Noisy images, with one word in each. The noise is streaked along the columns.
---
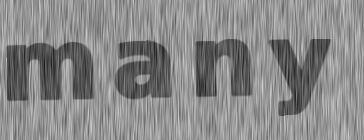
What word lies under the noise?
many
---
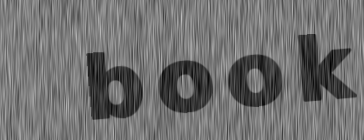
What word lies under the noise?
book
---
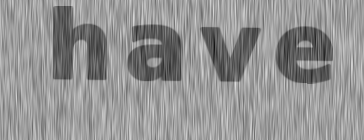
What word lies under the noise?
have
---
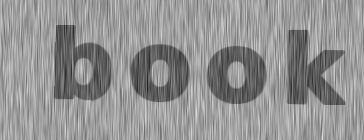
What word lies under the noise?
book
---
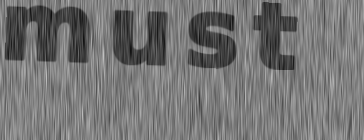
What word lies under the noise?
must
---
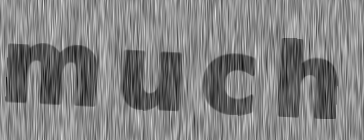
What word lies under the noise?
much
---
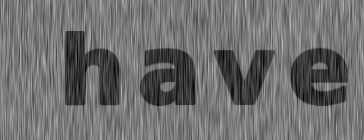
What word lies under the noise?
have
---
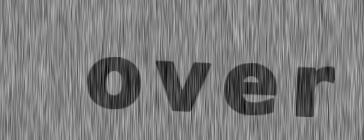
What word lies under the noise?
over
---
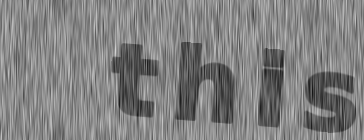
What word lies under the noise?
this
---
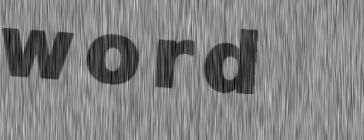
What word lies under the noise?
word
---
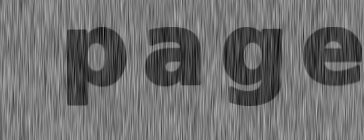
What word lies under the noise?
page
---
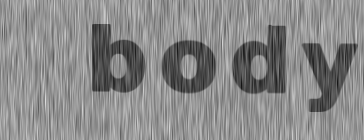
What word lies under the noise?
body
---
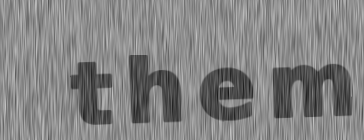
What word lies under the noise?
them
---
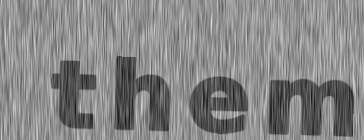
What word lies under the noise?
them
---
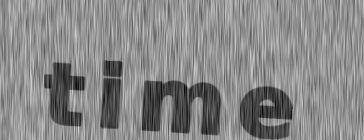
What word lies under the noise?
time
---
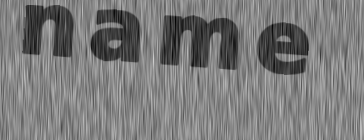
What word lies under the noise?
name
